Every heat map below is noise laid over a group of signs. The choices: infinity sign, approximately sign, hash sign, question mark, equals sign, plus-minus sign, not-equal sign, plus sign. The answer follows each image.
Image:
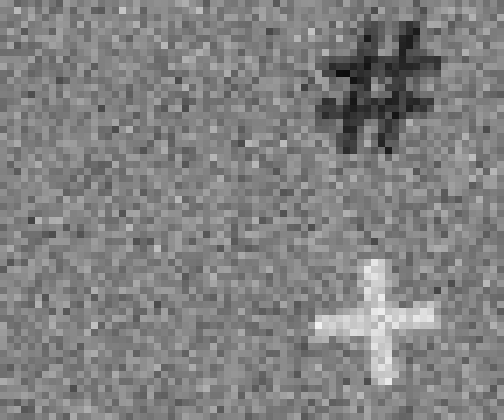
top right: dark hash sign; bottom right: light plus sign
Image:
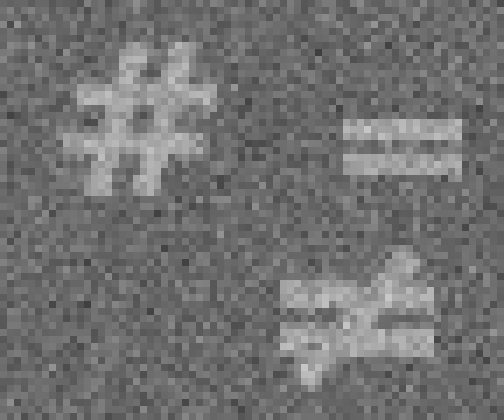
top left: light hash sign; top right: light equals sign; bottom right: light not-equal sign
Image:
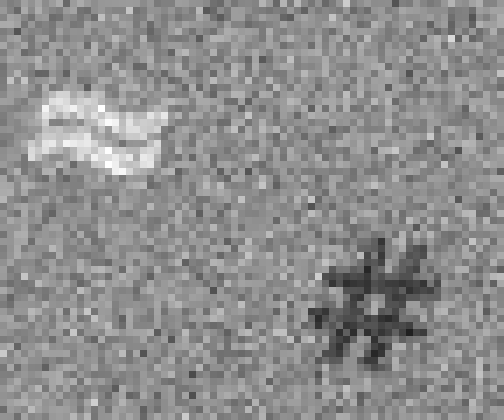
top left: light approximately sign; bottom right: dark hash sign
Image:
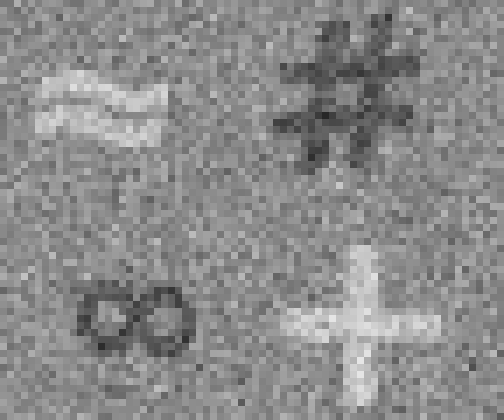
top left: light approximately sign; top right: dark hash sign; bottom left: dark infinity sign; bottom right: light plus sign
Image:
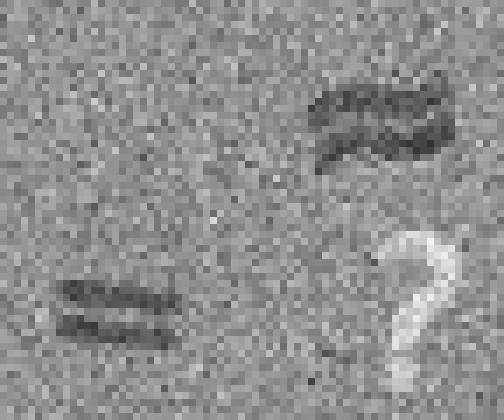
top right: dark approximately sign; bottom left: dark equals sign; bottom right: light question mark
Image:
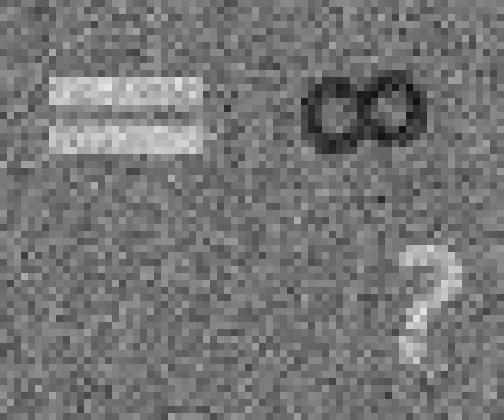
top left: light equals sign; top right: dark infinity sign; bottom right: light question mark
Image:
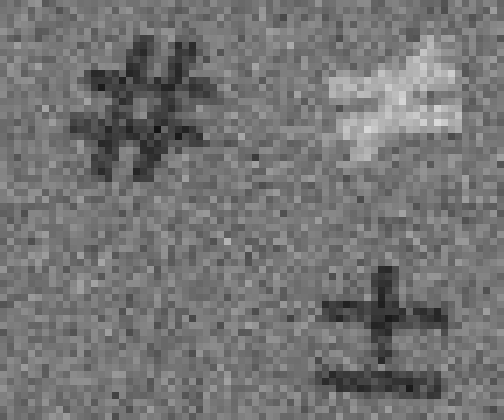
top left: dark hash sign; top right: light not-equal sign; bottom right: dark plus-minus sign
